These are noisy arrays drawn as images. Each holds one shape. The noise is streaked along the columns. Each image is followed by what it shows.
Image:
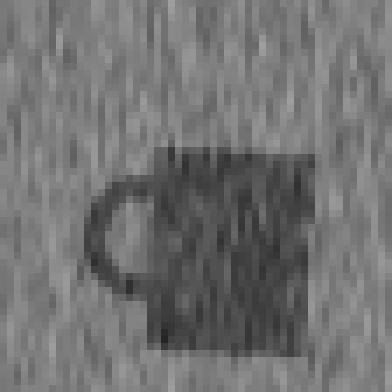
cup
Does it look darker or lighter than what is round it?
darker
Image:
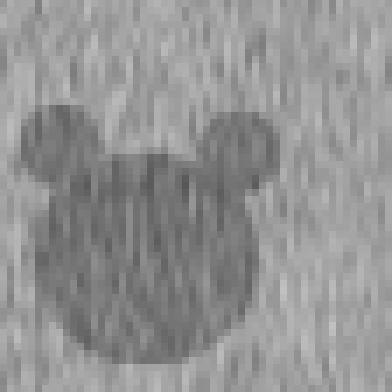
bear's head
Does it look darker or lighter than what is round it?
darker
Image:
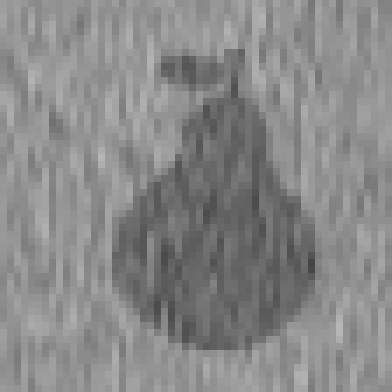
pear
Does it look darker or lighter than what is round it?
darker
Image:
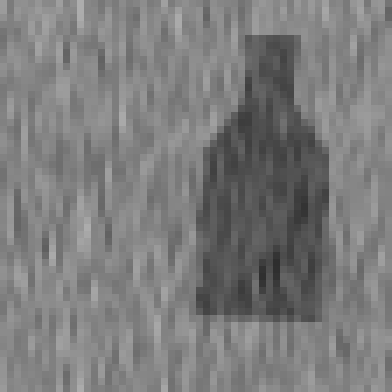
bottle
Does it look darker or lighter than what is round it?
darker
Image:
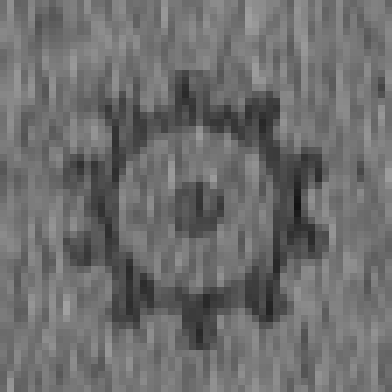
gear
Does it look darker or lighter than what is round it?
darker
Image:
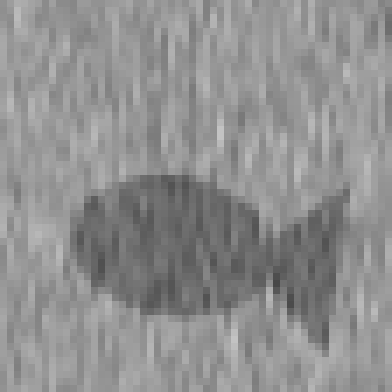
fish
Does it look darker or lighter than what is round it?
darker
